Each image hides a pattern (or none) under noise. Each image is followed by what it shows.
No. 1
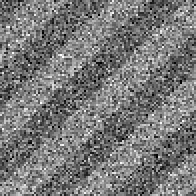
diagonal stripes
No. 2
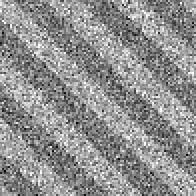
diagonal stripes
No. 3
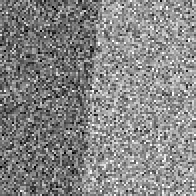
a sharp edge
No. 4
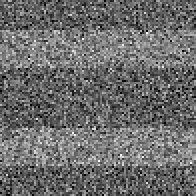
horizontal stripes
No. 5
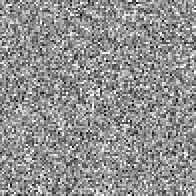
only noise
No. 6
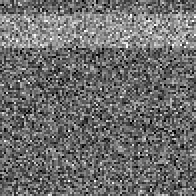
one horizontal stripe
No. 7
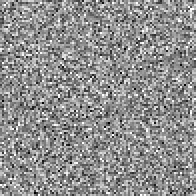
only noise
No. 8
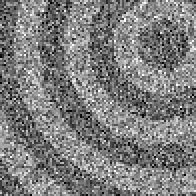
rings round one point
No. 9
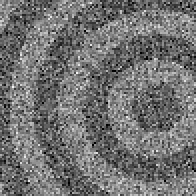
rings round one point
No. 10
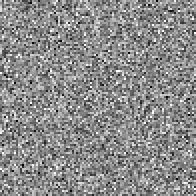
only noise
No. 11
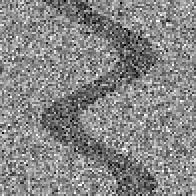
a wavy band
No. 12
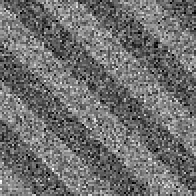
diagonal stripes
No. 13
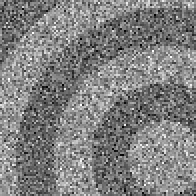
rings round one point
